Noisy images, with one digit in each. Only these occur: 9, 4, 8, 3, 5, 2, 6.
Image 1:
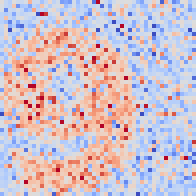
9
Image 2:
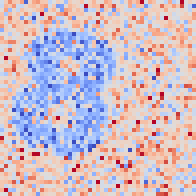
8
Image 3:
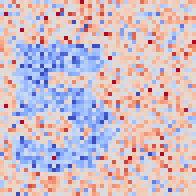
5
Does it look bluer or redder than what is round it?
bluer
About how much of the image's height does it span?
two thirds
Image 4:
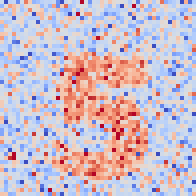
5
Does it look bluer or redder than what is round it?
redder
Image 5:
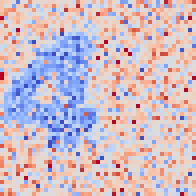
4
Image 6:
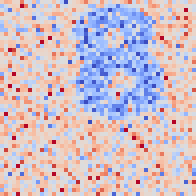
8
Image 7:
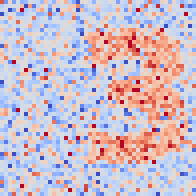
3
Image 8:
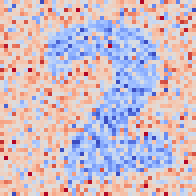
2
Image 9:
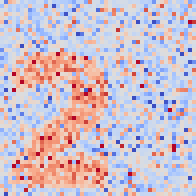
2
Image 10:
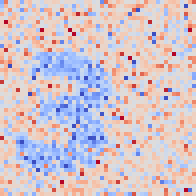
3
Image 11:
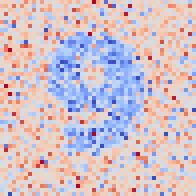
9
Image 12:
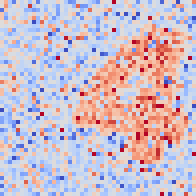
4
